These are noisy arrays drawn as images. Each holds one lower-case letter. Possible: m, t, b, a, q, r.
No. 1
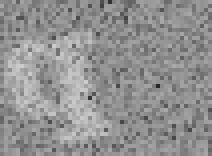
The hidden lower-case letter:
q
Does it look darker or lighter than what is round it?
lighter
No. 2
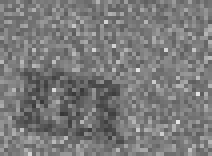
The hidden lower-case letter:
m
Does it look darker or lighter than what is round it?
darker
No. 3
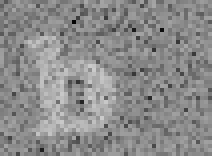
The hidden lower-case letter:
b
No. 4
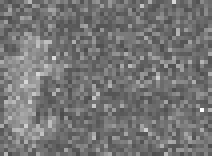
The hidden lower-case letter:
t
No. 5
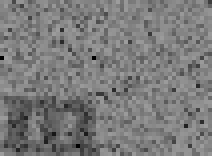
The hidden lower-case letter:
m
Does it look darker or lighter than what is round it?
darker
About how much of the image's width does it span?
half
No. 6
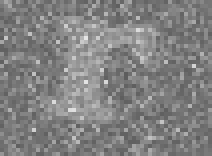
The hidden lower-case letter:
r
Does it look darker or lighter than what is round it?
lighter
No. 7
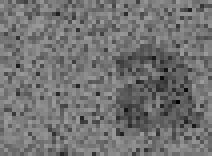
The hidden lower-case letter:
a
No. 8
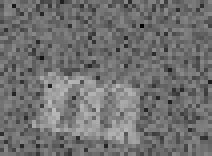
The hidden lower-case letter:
m
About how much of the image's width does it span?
half
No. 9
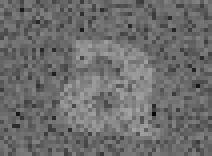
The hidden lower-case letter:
a
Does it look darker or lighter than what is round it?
lighter
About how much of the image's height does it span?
two thirds
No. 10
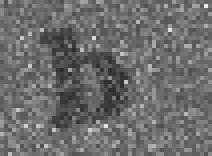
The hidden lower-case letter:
b
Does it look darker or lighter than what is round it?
darker
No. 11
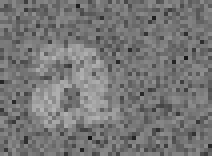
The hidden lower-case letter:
a
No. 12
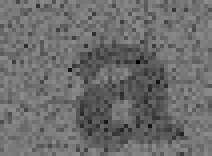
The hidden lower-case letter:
a
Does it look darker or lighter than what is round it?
darker
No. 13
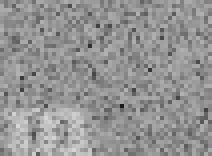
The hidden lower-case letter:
m
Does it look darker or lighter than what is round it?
lighter
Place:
bottom left
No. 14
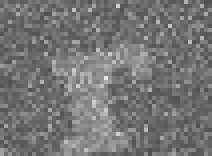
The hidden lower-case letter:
r
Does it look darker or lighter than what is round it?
lighter
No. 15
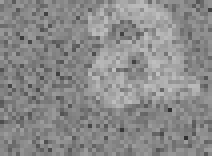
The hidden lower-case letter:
a
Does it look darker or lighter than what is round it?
lighter
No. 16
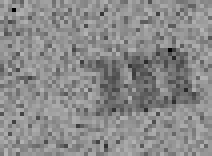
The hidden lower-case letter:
m
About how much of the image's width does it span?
half
